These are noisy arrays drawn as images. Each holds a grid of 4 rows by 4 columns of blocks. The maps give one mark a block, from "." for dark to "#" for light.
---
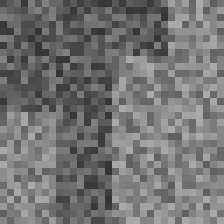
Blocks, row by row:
. . . #
. . # #
# . # #
# . # #
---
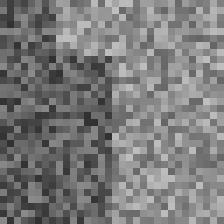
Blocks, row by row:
. # # #
. . # #
. . # #
. . # #
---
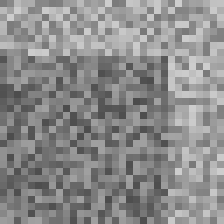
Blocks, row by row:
# # # #
. . . #
. . . #
. . . #
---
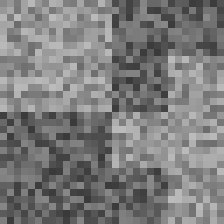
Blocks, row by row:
# # . .
# # . #
. . # #
. . . #
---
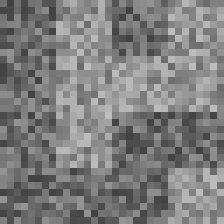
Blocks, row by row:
. # . #
. # # #
. # . .
. . . #
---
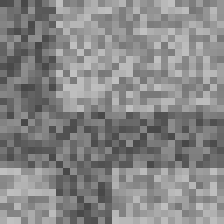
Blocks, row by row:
. # # #
. # # #
. . . .
# . # #
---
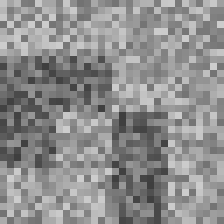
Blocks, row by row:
# # # #
. . # #
. # . #
# # . #
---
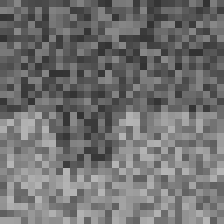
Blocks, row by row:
. . . .
. . . .
# . # #
# # # #
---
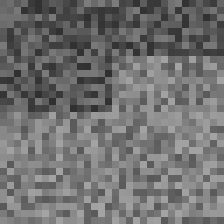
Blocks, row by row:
. . . .
. . # #
# # # #
# # # #
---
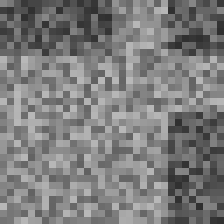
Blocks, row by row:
. . # .
# # # #
# # # .
# # # .
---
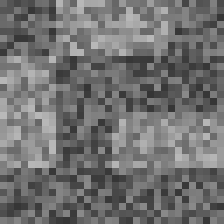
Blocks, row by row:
. # # .
# . . .
# . # #
. . . .
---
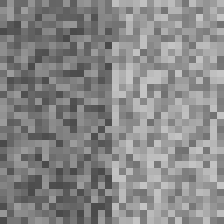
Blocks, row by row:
. . # #
. . # #
. . # #
. . # #
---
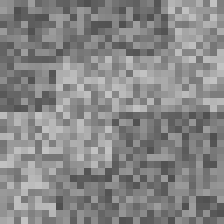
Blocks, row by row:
. . . #
. # # #
# # . .
# . . .
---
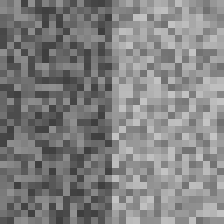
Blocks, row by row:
. . # #
. . # #
. . # #
. . # #
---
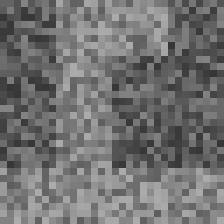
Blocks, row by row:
. # # .
. # . .
. # . .
# # # #
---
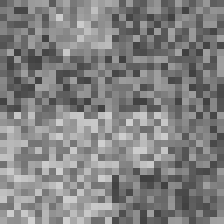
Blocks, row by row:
. # . .
. . . .
# # # .
# # . .
